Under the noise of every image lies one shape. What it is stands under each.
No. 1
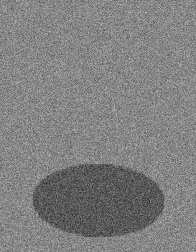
ellipse
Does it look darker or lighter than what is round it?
darker
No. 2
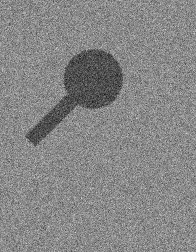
lollipop
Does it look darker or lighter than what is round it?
darker
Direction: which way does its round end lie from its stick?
up and right
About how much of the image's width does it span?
half
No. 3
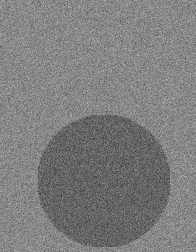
disc
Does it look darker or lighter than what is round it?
darker
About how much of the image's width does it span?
two thirds
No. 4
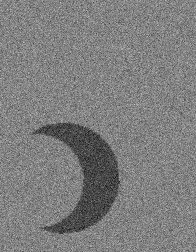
crescent
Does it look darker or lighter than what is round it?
darker
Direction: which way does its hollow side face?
left
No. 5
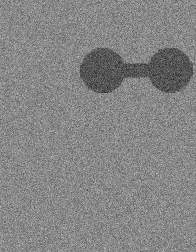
dumbbell
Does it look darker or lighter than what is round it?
darker
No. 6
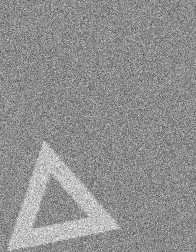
triangle frame
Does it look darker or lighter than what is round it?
lighter
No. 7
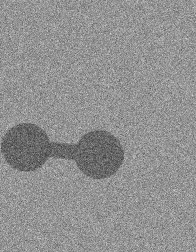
dumbbell
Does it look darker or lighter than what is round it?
darker
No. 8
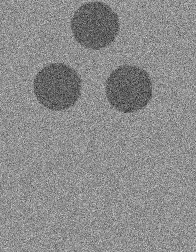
three dots
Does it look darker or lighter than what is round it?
darker
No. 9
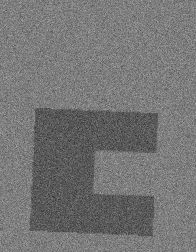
square with a notch
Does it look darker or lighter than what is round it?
darker
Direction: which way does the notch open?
right
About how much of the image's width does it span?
two thirds
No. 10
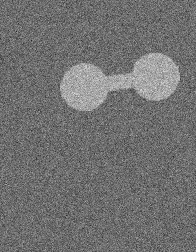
dumbbell
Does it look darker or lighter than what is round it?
lighter
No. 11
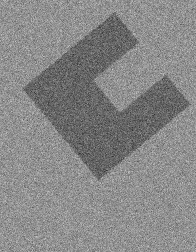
square with a notch
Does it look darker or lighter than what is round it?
darker
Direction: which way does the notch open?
up and right
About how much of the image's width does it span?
nearly all
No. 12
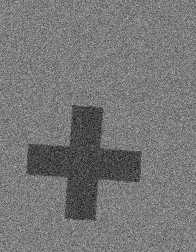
cross
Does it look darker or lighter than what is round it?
darker
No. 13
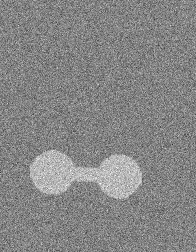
dumbbell
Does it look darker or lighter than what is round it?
lighter
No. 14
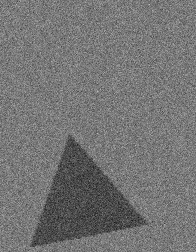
triangle
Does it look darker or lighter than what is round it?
darker
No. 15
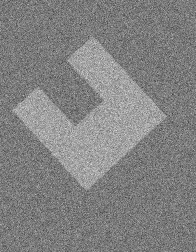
square with a notch
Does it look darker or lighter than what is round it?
lighter
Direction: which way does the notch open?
up and left
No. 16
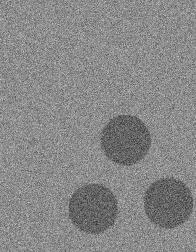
three dots
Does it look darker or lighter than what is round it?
darker
